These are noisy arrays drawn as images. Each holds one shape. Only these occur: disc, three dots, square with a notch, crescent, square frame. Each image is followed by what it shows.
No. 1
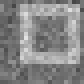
square frame
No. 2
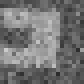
square with a notch
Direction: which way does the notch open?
left
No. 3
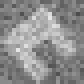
square with a notch
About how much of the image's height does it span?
nearly all
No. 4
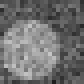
disc
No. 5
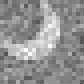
crescent
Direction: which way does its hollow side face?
up and left
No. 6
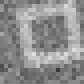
square frame
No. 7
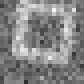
square frame
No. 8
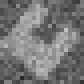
square with a notch
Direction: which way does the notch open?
up and right
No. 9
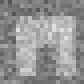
square with a notch
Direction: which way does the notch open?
down
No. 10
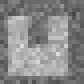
square with a notch
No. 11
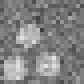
three dots
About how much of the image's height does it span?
two thirds
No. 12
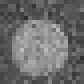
disc
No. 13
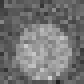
disc
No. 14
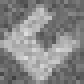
square with a notch
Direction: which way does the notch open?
up and right
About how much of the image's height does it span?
nearly all
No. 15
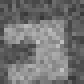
square with a notch
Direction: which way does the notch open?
left
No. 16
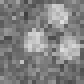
three dots
